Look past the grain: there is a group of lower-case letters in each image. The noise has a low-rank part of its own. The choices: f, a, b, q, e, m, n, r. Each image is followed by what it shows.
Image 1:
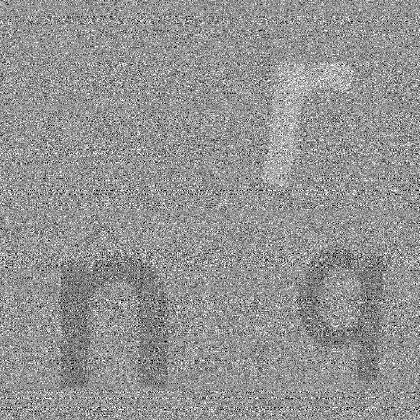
top right: light r; bottom left: dark n; bottom right: dark q
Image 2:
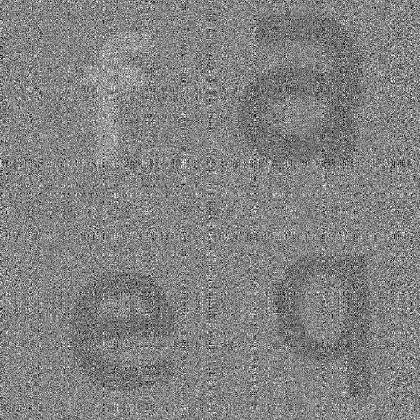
top left: light f; top right: dark a; bottom left: dark e; bottom right: dark q
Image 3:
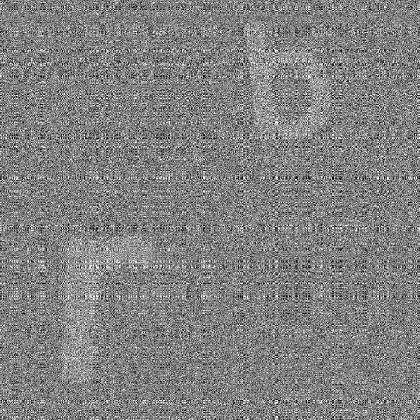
top right: light b; bottom left: light r
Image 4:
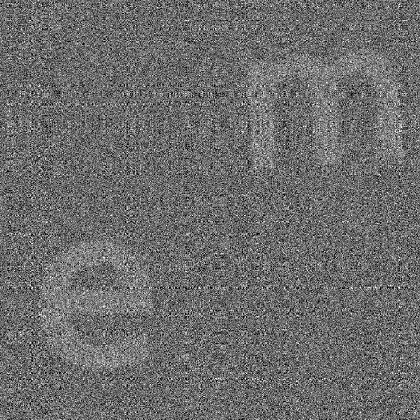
top right: light m; bottom left: light e
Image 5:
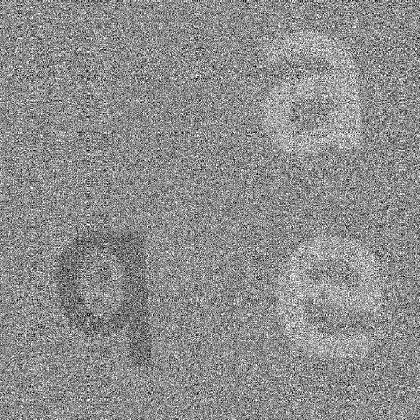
top right: light a; bottom left: dark q; bottom right: light e
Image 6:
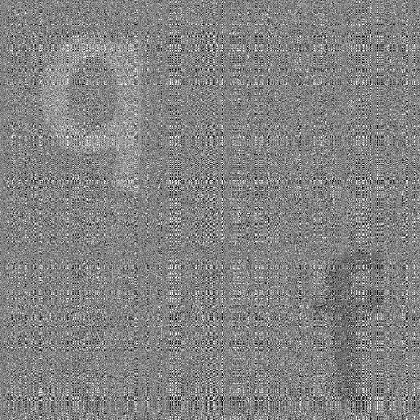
top left: light q; bottom right: dark f
